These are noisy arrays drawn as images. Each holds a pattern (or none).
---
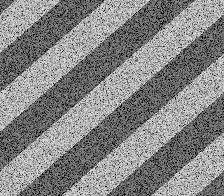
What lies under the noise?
diagonal stripes
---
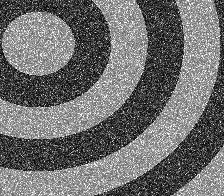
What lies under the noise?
rings round one point
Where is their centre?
top left
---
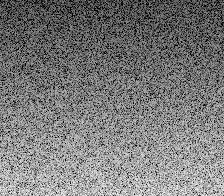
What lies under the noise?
a smooth slope
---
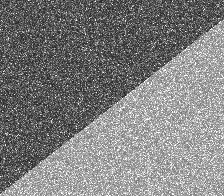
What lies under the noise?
a sharp edge
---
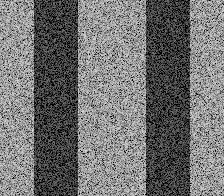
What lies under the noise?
vertical stripes
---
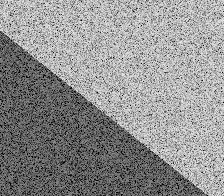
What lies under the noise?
a sharp edge
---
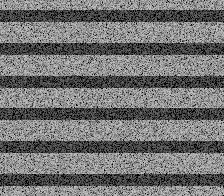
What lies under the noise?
horizontal stripes
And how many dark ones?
6
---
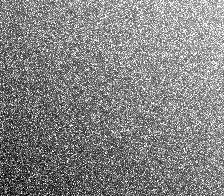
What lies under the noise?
a smooth slope
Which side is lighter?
top right
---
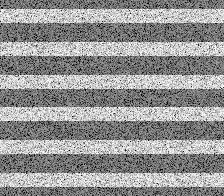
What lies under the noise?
horizontal stripes
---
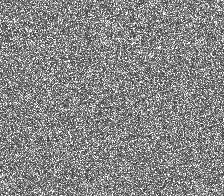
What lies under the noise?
only noise
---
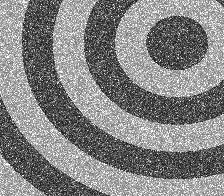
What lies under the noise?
rings round one point
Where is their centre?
top right
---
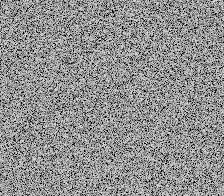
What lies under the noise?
only noise
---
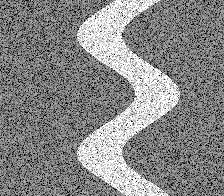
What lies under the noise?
a wavy band
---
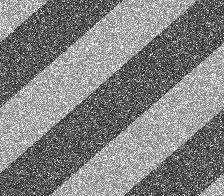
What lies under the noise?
diagonal stripes
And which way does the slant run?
bottom left to top right
